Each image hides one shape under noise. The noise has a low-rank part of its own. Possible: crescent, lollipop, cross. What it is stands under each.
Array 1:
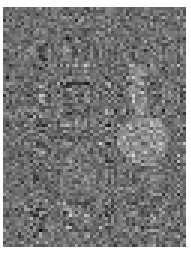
lollipop
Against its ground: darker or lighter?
lighter
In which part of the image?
middle right
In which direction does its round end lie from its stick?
down
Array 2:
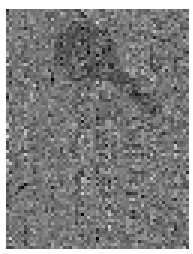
lollipop
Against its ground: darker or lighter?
darker
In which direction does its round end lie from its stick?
up and left
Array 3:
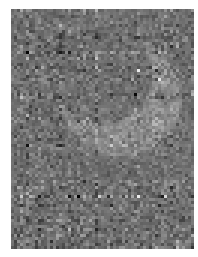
crescent
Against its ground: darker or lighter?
lighter
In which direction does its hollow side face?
up and left
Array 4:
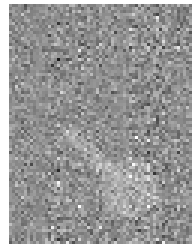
lollipop
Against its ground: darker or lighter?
lighter
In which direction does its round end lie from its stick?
down and right
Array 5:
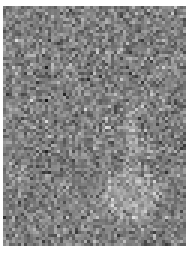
lollipop
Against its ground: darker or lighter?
lighter
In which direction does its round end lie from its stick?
down
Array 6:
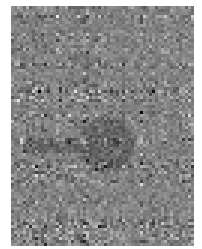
lollipop
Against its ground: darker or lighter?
darker
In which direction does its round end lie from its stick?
right
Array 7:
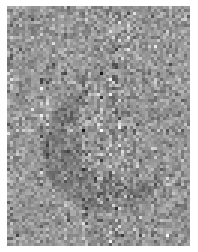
crescent
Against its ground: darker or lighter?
darker
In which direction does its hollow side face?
up and right
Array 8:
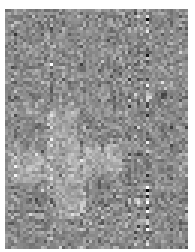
cross
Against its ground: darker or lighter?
lighter
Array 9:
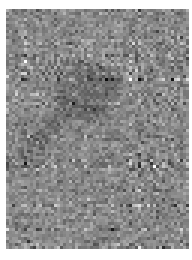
lollipop
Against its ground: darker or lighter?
darker
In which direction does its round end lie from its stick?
up and right
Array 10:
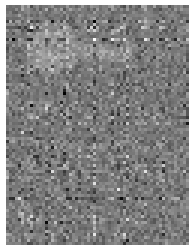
lollipop
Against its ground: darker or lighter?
lighter
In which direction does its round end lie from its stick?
left
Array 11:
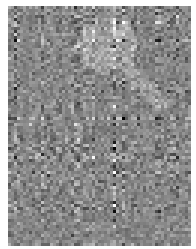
lollipop
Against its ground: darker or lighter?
lighter
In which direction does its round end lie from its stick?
up and left
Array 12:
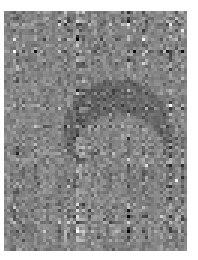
crescent
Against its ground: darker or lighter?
darker
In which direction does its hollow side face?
down
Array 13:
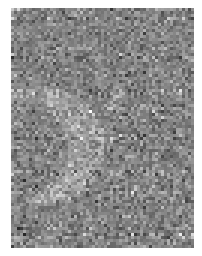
crescent
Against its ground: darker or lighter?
lighter
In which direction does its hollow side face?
left
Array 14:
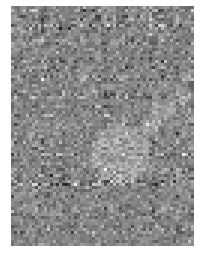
lollipop
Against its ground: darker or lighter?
lighter
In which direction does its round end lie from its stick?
down and left
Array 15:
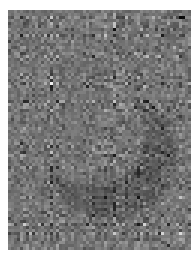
crescent
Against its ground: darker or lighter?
darker
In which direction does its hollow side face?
up and left
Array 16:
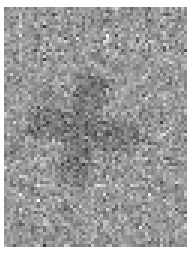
cross
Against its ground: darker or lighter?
darker
